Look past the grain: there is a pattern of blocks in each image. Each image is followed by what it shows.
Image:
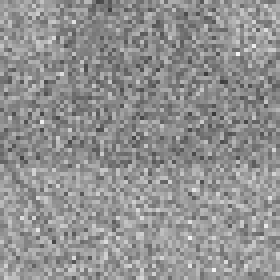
left and right mirror each other
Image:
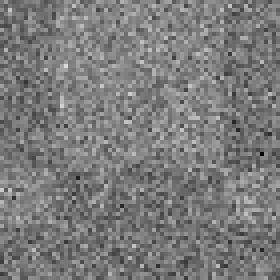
left and right mirror each other
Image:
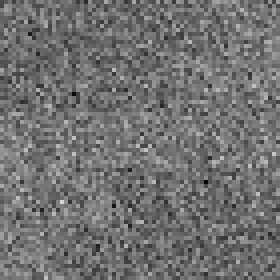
the same after a half turn
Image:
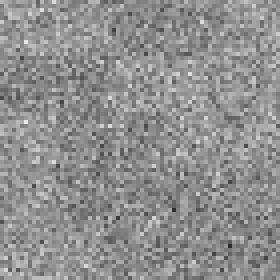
no symmetry
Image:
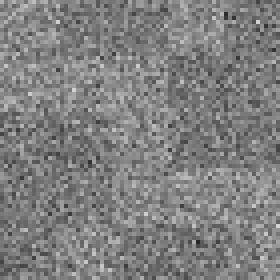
the same after a half turn
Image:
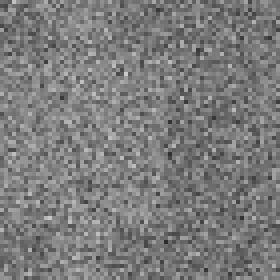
top and bottom mirror each other
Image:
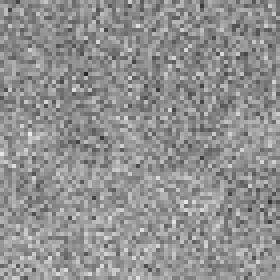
left and right mirror each other
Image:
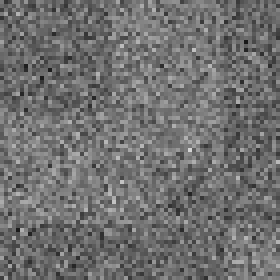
mirrored about the diagonal from the top left
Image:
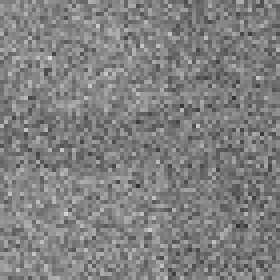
top and bottom mirror each other
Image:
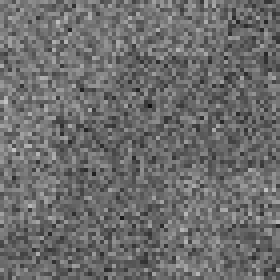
mirrored about the diagonal from the top left
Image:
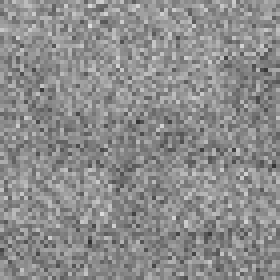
left and right mirror each other
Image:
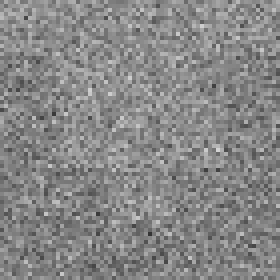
left and right mirror each other
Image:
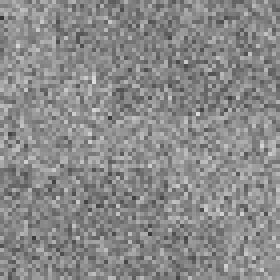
the same after a half turn
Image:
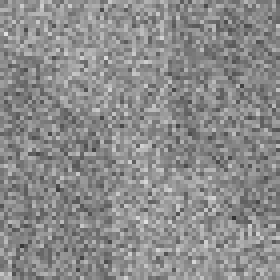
the same after a half turn
